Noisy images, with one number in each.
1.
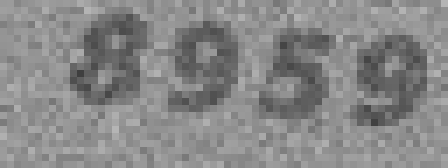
8959
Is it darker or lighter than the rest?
darker
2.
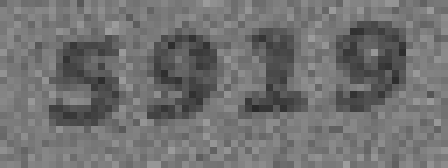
5919
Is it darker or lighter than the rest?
darker
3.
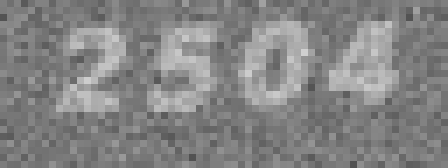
2504
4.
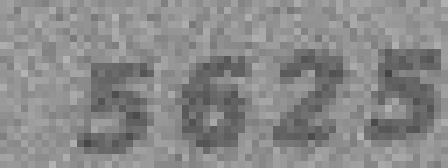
5625
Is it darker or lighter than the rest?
darker
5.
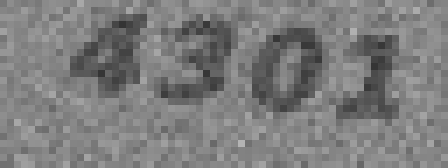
4301
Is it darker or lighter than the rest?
darker
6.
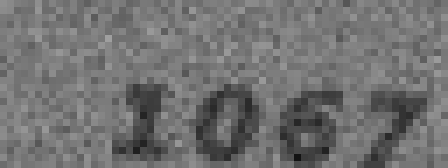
1067
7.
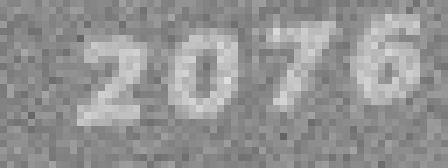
2076
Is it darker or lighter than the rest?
lighter
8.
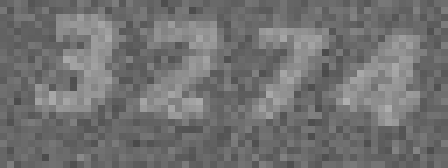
3274
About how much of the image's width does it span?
nearly all
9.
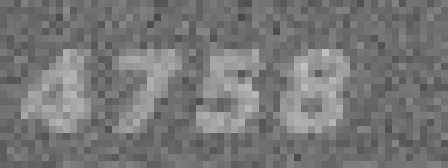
4758
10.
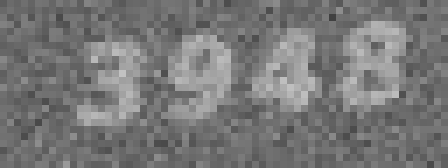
3948
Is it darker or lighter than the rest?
lighter
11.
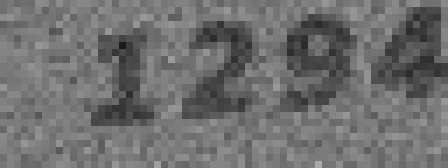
1294
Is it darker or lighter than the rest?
darker
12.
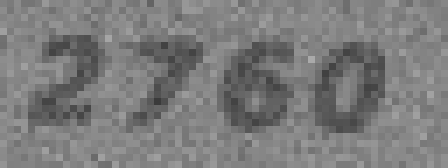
2760
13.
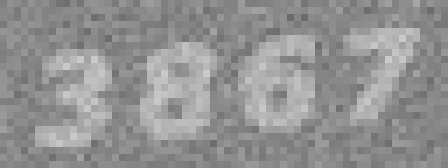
3867
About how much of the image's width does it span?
nearly all
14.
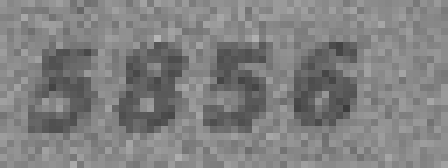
5856
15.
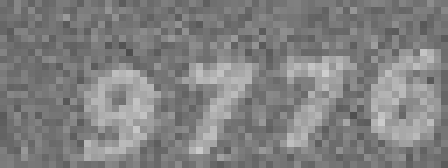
9776
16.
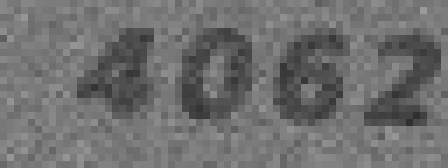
4062
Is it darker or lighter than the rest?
darker
